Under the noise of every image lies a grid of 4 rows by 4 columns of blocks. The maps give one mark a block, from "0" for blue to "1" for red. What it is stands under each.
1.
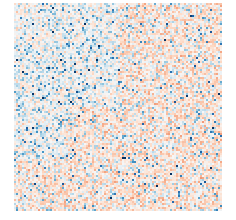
0011
0011
0111
1111
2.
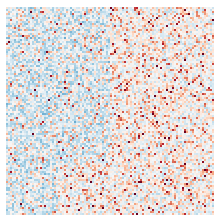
0011
0011
0011
0111
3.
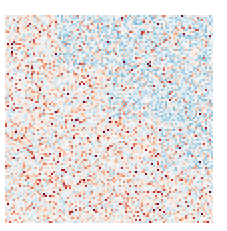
1000
1100
1110
1111
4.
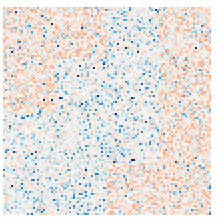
1101
1001
0001
0011
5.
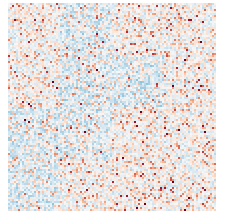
1011
1001
0011
0111
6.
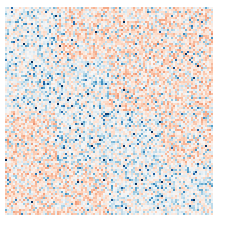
0111
0011
1001
1100
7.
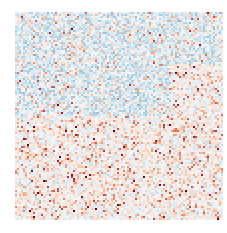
0000
0001
1111
1111
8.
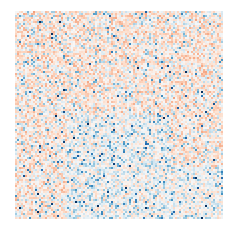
1111
1111
1001
1000
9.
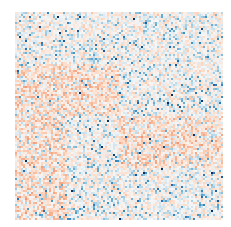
0000
1100
1011
1000
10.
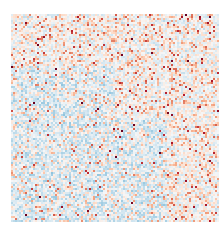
1111
0011
0001
0001
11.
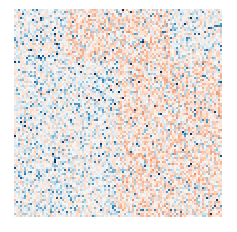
0110
0011
0011
0011
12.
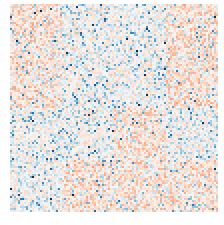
1001
1001
0010
0111
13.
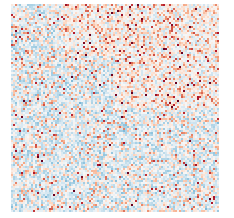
0111
0011
0000
0000
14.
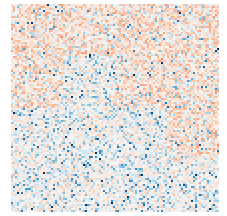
1111
1011
0001
0000
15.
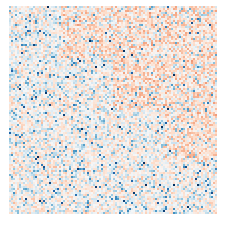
0111
0011
0001
0000
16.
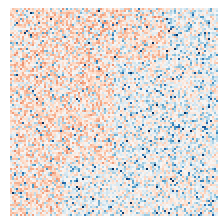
1110
1100
1100
1000
